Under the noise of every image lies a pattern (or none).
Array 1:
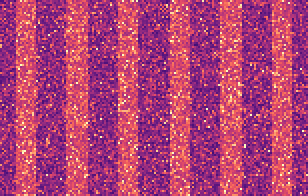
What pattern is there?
vertical stripes
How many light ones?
6
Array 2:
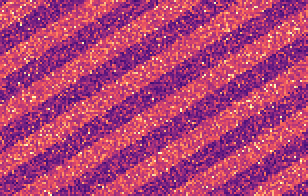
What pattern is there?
diagonal stripes
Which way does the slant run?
bottom left to top right
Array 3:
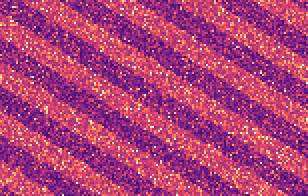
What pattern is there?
diagonal stripes
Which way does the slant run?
top left to bottom right
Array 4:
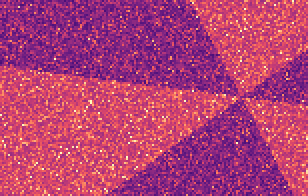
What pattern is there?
spokes from one point
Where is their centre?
middle right
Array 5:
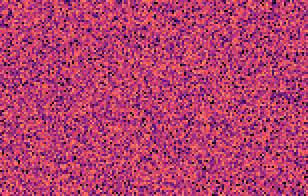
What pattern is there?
only noise
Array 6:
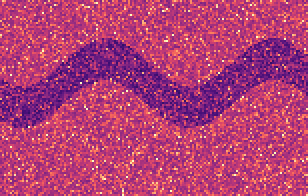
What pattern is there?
a wavy band
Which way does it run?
left to right
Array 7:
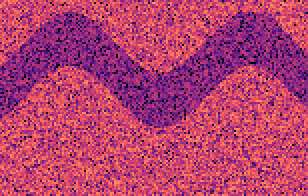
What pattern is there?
a wavy band
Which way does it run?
left to right
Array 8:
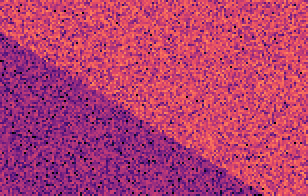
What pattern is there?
a sharp edge
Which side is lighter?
top right
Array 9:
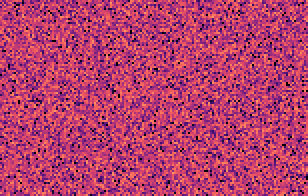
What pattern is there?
only noise
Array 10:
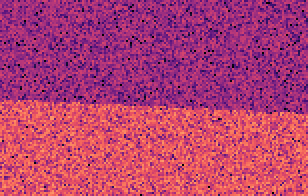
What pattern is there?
a sharp edge
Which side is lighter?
bottom
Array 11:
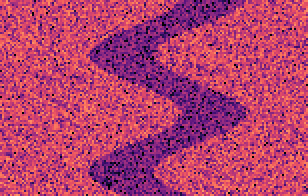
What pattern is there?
a wavy band
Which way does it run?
top to bottom
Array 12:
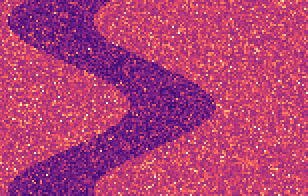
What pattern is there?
a wavy band
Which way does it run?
top to bottom
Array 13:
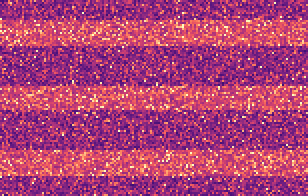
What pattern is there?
horizontal stripes
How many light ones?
3
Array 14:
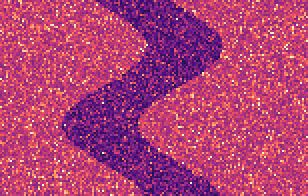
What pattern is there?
a wavy band
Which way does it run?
top to bottom
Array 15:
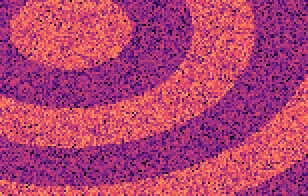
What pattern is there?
rings round one point
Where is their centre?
top left
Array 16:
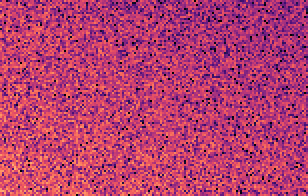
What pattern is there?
a smooth slope
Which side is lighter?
bottom left
